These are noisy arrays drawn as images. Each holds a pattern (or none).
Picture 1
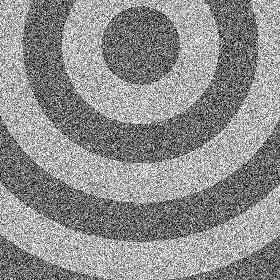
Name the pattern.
rings round one point
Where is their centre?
top middle
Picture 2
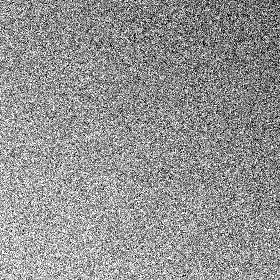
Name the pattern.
a smooth slope
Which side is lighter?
bottom left
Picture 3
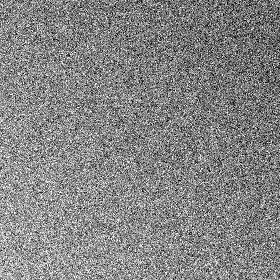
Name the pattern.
a smooth slope
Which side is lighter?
bottom left
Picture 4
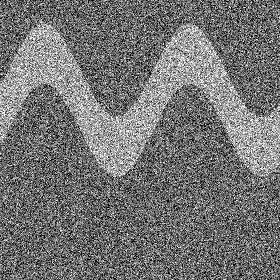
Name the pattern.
a wavy band
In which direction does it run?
left to right
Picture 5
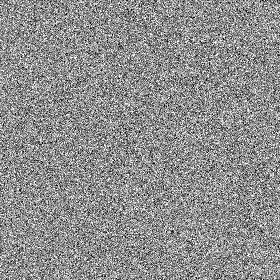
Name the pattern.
only noise
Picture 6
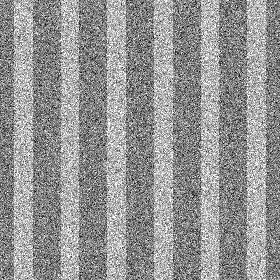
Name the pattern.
vertical stripes
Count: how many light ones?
6
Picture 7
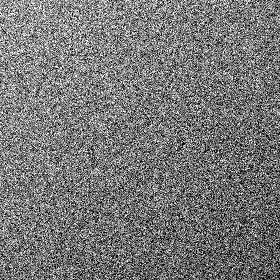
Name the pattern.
a smooth slope
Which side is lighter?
top left
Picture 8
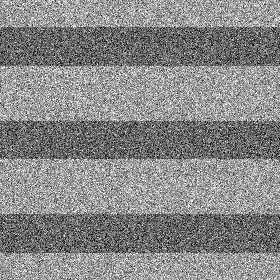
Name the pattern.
horizontal stripes
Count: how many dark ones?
3
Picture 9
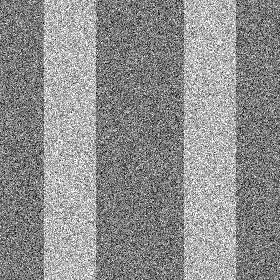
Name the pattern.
vertical stripes
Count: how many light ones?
2
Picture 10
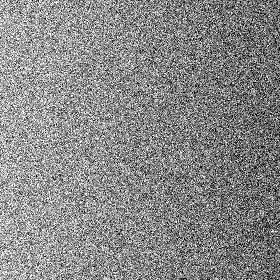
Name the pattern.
a smooth slope
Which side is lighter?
left
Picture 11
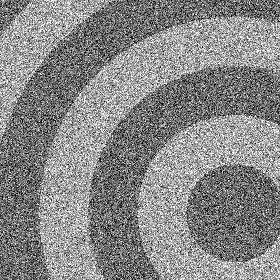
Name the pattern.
rings round one point
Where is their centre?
bottom right
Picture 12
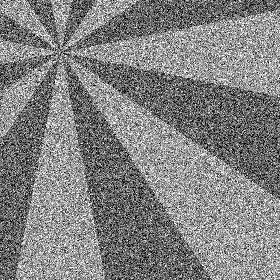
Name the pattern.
spokes from one point
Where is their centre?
top left
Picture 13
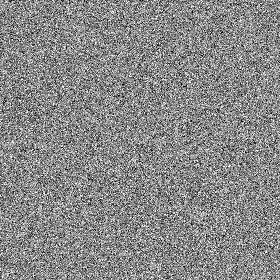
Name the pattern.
only noise
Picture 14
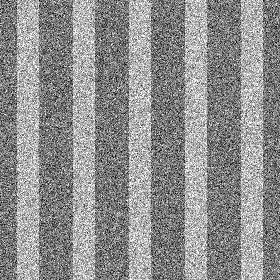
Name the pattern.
vertical stripes
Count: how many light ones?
5
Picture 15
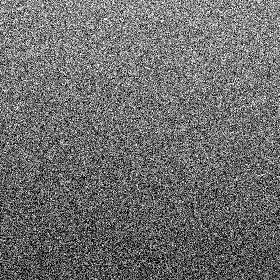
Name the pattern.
a smooth slope
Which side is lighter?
top
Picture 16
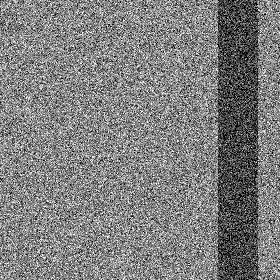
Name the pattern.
one vertical stripe
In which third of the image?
right
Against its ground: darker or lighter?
darker
